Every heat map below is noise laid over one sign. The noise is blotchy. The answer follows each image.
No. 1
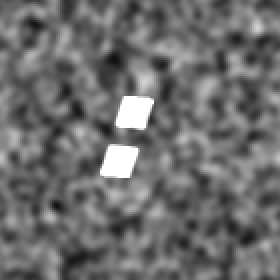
light colon, centre
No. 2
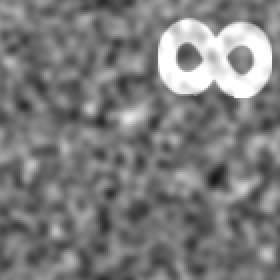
light infinity sign, top right
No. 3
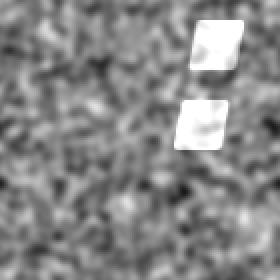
light colon
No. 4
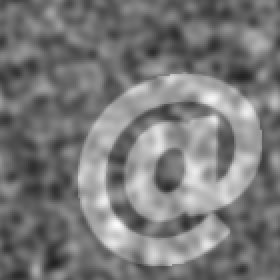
light at sign
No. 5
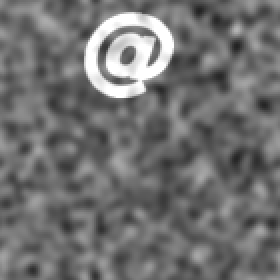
light at sign, top middle
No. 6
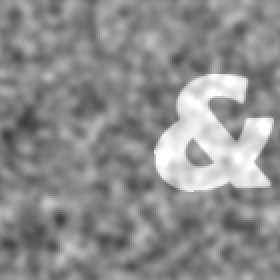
light ampersand, middle right
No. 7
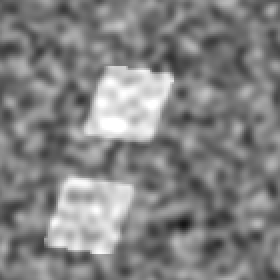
light colon
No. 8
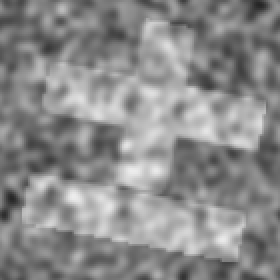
light plus-minus sign
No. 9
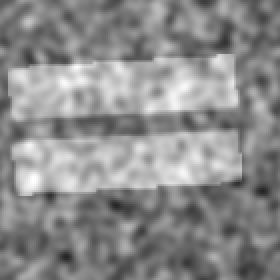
light equals sign
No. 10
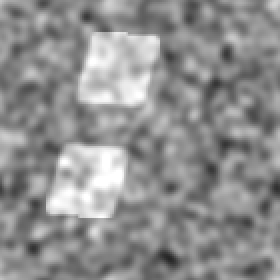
light colon
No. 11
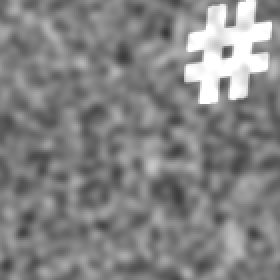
light hash sign, top right
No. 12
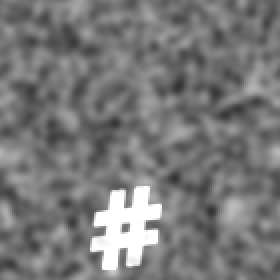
light hash sign, bottom middle
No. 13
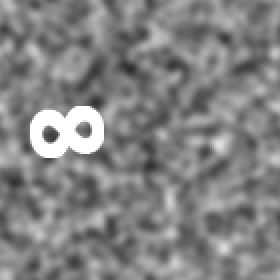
light infinity sign, middle left
